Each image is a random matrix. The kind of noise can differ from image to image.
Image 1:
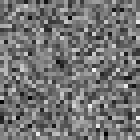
independent entries
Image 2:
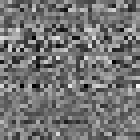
rows of uneven size
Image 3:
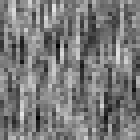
streaked along the columns
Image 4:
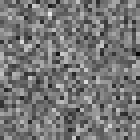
independent entries
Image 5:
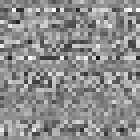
rows of uneven size
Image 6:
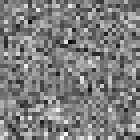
independent entries
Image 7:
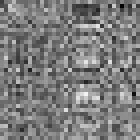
low rank plus noise
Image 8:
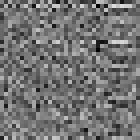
low rank plus noise
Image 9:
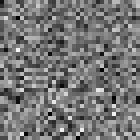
low rank plus noise
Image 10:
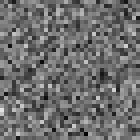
independent entries
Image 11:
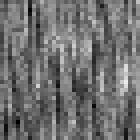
streaked along the columns
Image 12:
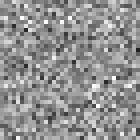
independent entries
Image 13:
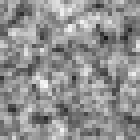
blotchy
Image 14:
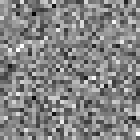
independent entries
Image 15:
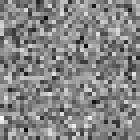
independent entries
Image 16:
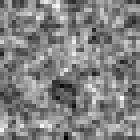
blotchy
